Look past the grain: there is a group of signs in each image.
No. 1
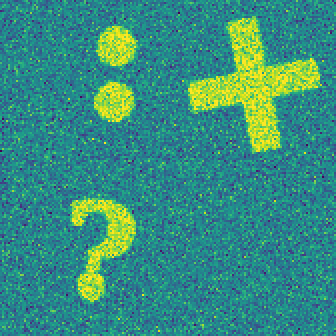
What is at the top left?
colon
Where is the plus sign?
top right
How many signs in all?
3
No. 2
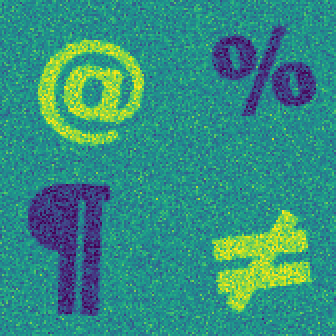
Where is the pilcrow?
bottom left
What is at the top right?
percent sign
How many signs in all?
4
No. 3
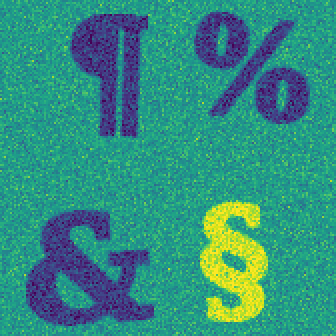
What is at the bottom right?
section sign
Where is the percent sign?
top right
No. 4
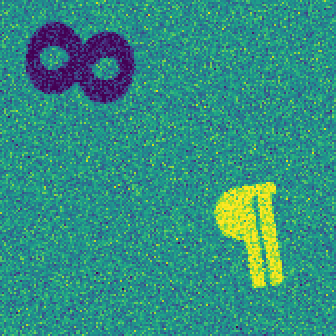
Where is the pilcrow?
bottom right
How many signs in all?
2
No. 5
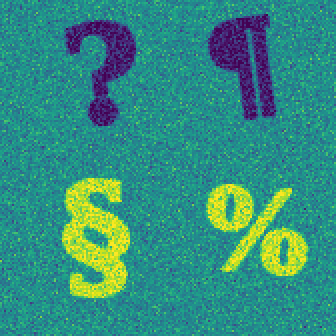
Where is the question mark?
top left
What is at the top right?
pilcrow
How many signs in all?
4
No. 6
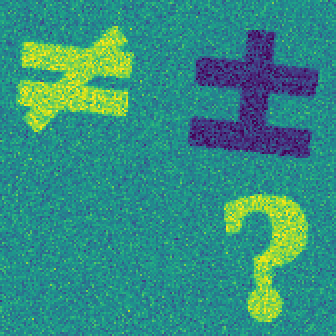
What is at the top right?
plus-minus sign
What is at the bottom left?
nothing
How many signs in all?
3
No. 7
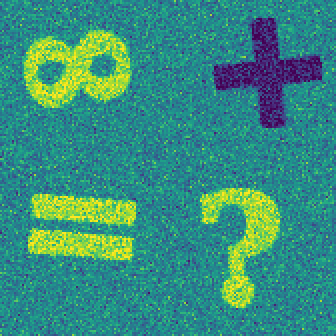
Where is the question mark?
bottom right
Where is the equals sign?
bottom left
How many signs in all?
4
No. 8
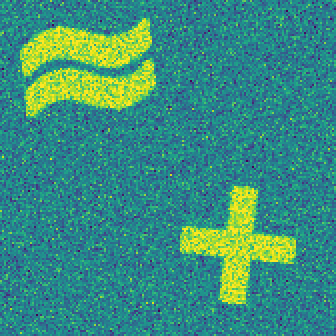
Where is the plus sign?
bottom right
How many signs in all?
2
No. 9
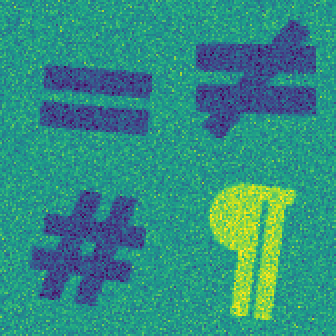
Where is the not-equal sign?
top right
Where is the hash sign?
bottom left
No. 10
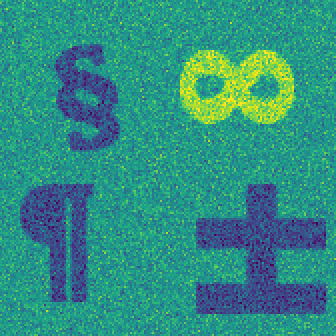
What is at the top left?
section sign
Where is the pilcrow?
bottom left
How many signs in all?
4
